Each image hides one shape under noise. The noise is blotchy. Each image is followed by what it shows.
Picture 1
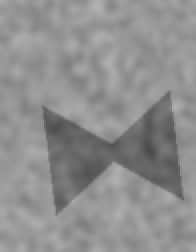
bow tie
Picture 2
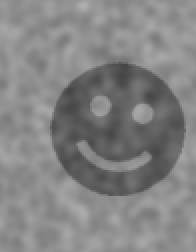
smiling face
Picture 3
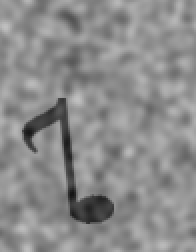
musical note
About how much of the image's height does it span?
half
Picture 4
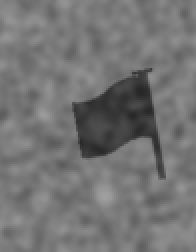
flag
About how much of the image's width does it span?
half
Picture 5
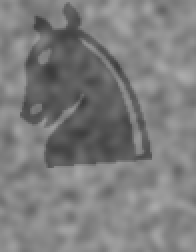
chess knight
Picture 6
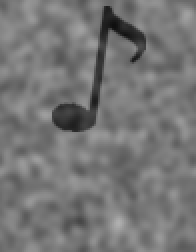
musical note
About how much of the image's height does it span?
half
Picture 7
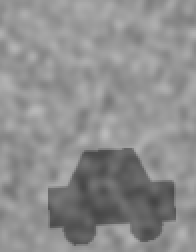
car
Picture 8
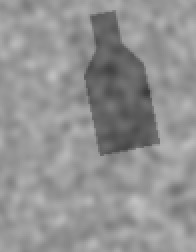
bottle
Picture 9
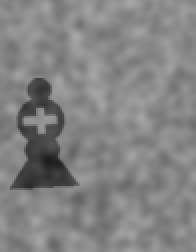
chess bishop
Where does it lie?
middle left
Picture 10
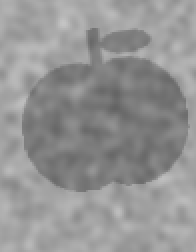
apple
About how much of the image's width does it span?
nearly all
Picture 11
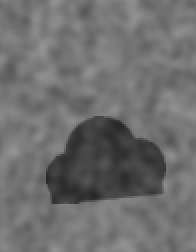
cloud
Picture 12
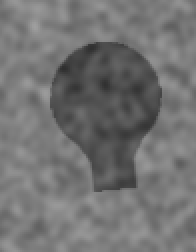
light bulb
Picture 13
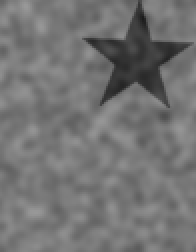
star
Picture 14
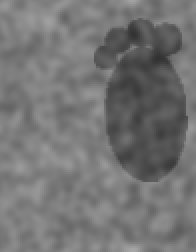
footprint
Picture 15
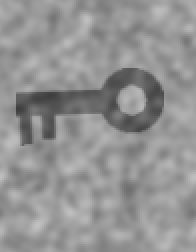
key
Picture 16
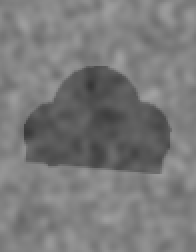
cloud
